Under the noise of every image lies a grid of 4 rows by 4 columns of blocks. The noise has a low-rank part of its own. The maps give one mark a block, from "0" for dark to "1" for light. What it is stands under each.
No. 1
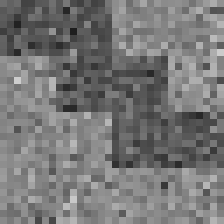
0 0 1 1
1 0 0 1
1 1 0 0
1 1 1 1
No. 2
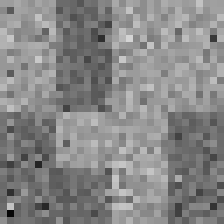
1 0 1 1
1 0 1 1
0 1 1 0
0 0 1 0
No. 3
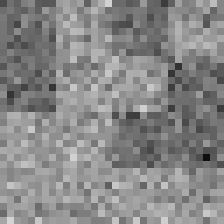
0 1 0 1
0 1 1 0
1 1 0 0
1 1 1 1
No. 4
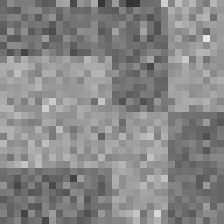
0 0 0 1
1 1 0 1
1 1 1 0
0 0 1 0
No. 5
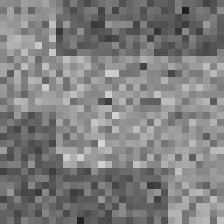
1 0 0 0
1 1 1 1
0 1 1 1
0 0 0 1
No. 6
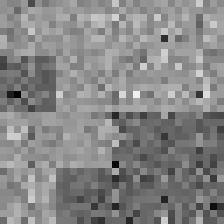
1 1 1 1
0 1 1 1
1 1 0 0
1 0 0 0
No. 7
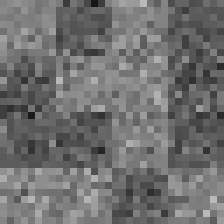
1 0 1 0
0 1 1 0
0 0 1 0
1 1 0 1
